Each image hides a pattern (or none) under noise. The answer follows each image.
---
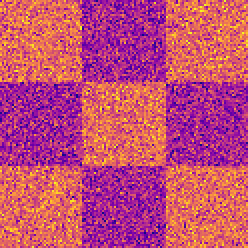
a checkerboard
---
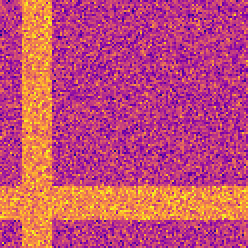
bands of rows crossing bands of columns
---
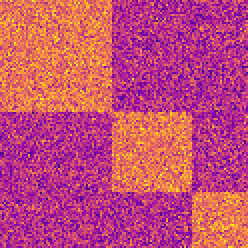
blocks along the diagonal
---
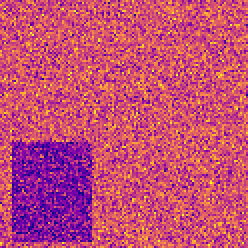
one block
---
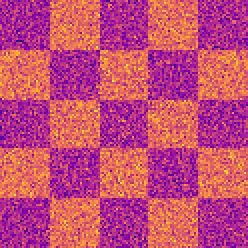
a checkerboard
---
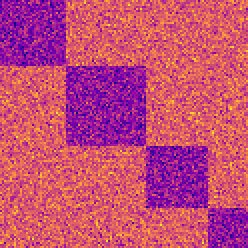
blocks along the diagonal
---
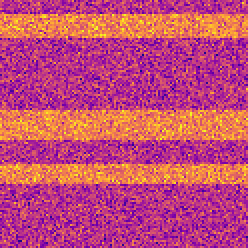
bands of rows
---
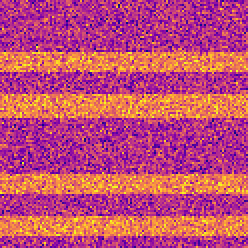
bands of rows
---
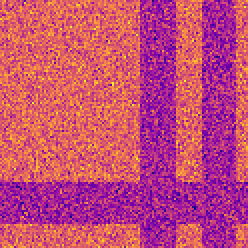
bands of rows crossing bands of columns
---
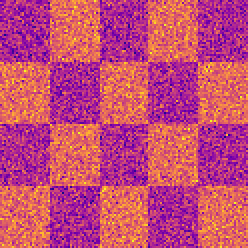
a checkerboard
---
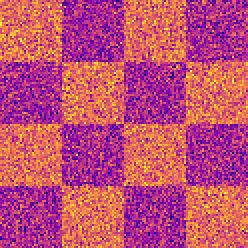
a checkerboard
